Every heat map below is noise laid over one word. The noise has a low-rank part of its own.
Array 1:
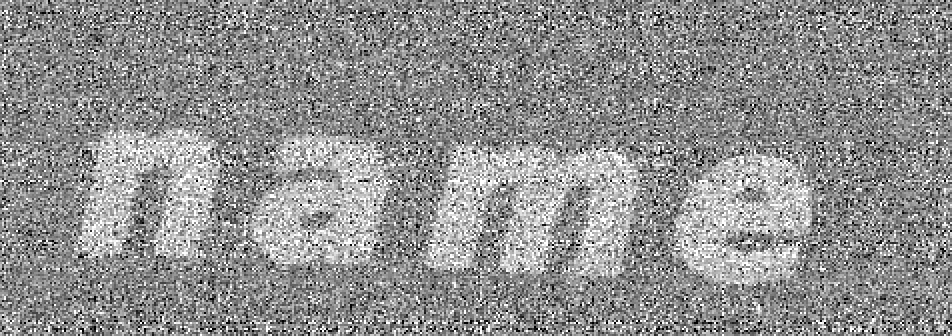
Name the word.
name
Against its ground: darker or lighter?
lighter
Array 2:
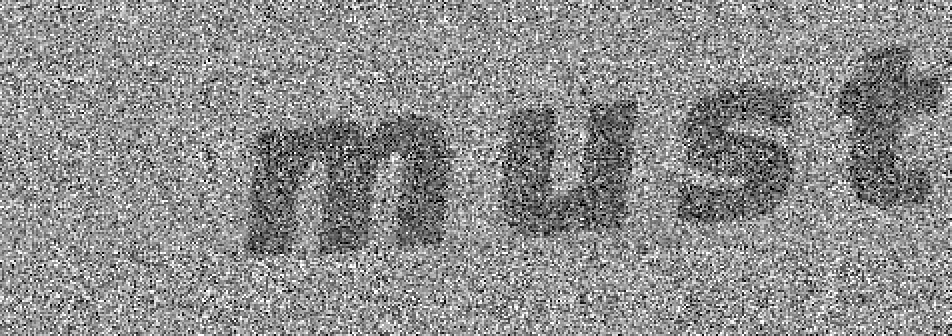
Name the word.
must
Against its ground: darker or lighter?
darker
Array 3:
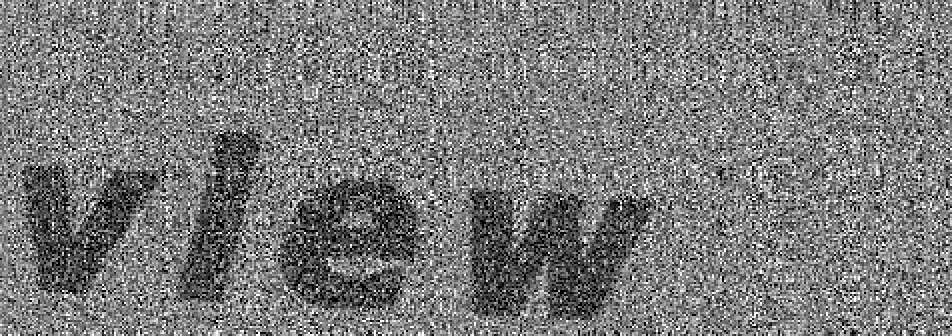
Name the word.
view
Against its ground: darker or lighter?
darker
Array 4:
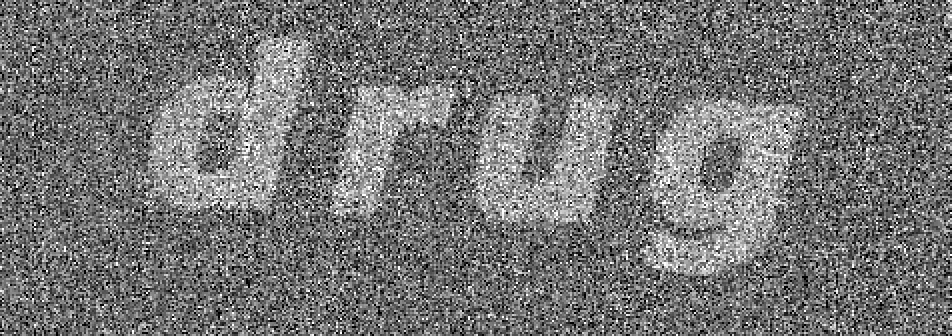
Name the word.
drug
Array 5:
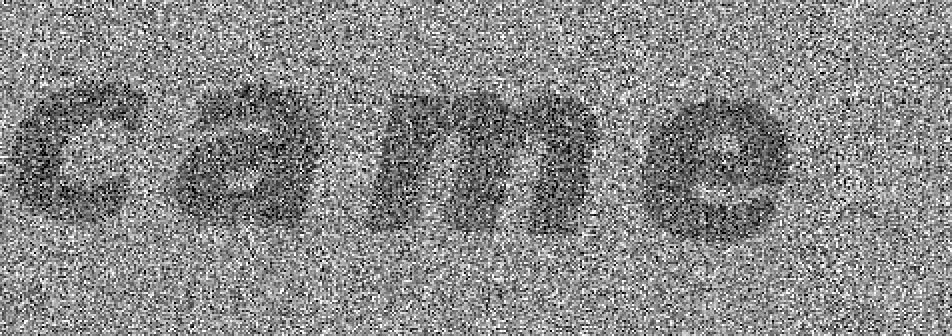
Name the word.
came
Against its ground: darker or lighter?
darker
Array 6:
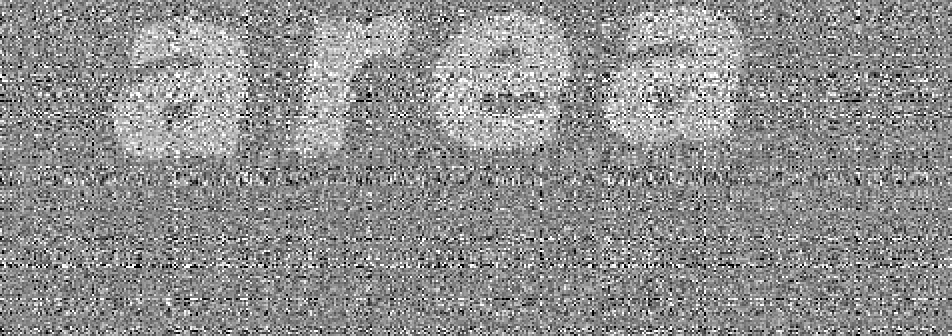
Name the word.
area
